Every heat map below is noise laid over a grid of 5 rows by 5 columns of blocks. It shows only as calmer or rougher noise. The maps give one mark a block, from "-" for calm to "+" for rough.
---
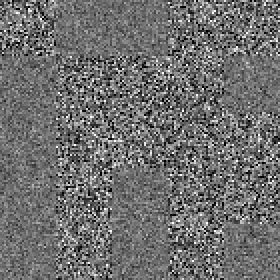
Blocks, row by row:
+ - - + +
- + + + -
- + + + +
- + - + +
- + - + -
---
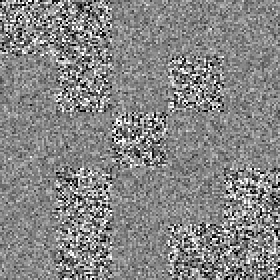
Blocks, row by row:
+ + - - -
- + - + -
- - + - -
- + - - +
- + - + +
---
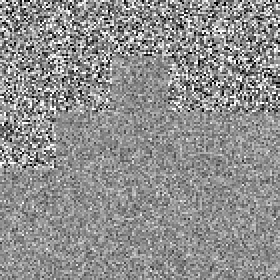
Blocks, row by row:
+ + + + +
+ + - + +
+ - - - -
- - - - -
- - - - -
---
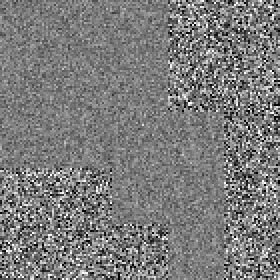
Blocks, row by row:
- - - + +
- - - + +
- - - - +
+ + - - +
+ + + - +
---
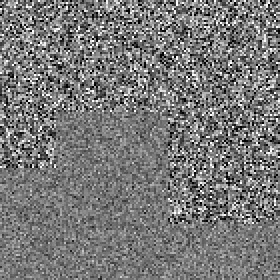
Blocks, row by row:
+ + + + +
+ + + + +
+ - - + +
- - - + +
- - - - -
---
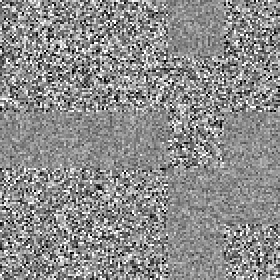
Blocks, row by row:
+ + + - +
+ + + + +
- - - + -
+ + + - -
+ + + - +
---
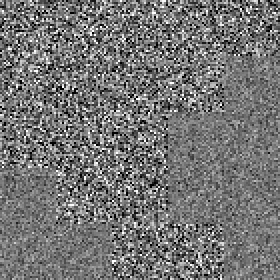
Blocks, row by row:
+ + + + +
+ + + + -
+ + + - -
- + + - -
- - + + -
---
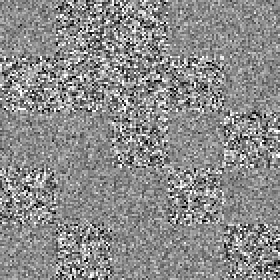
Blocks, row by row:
- + + - -
+ + + + -
- - + - +
+ - - + -
- + - - +
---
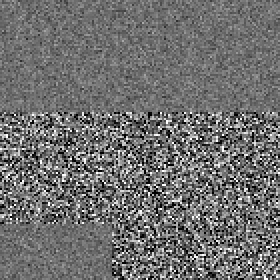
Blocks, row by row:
- - - - -
- - - - -
+ + + + +
+ + + + +
- - + + +
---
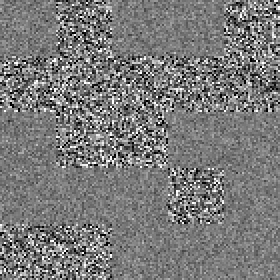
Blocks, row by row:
- + - - +
+ + + + +
- + + - -
- - - + -
+ + - - -
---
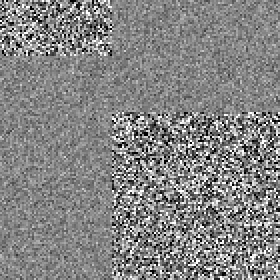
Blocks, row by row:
+ + - - -
- - - - -
- - + + +
- - + + +
- - + + +
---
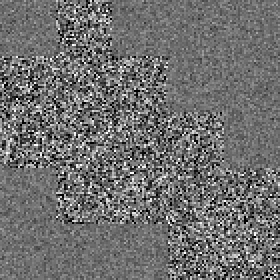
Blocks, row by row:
- + - - -
+ + + - -
+ + + + -
- + + + +
- - - + +
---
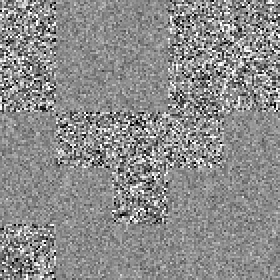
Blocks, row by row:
+ - - + +
+ - - + +
- + + + -
- - + - -
+ - - - -
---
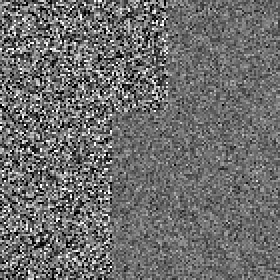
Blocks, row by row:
+ + + - -
+ + + - -
+ + - - -
+ + - - -
+ + - - -
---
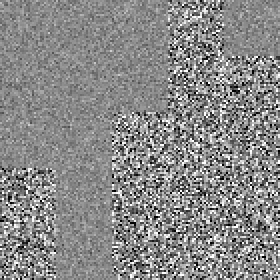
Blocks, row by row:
- - - + -
- - - + +
- - + + +
+ - + + +
+ - + + +
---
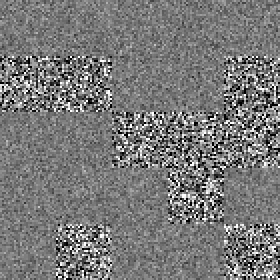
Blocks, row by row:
- - - - -
+ + - - +
- - + + +
- - - + -
- + - - +
